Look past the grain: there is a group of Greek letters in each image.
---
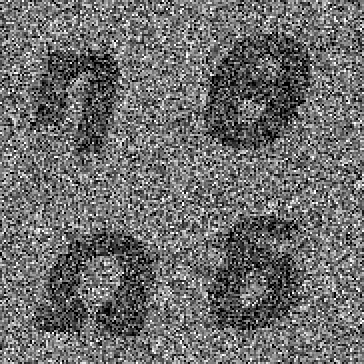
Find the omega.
bottom left
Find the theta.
top right
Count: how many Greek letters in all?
4
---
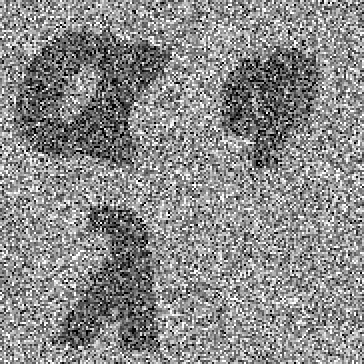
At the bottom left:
lambda
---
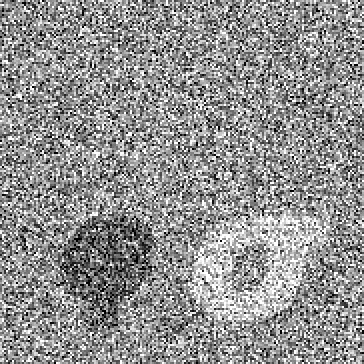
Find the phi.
bottom left
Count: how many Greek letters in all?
2
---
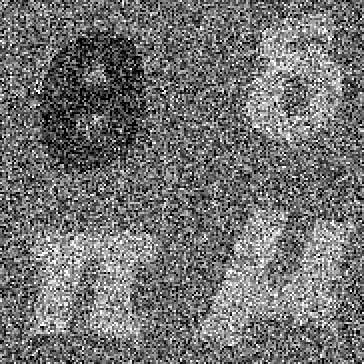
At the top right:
delta
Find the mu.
bottom right
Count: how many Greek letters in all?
4
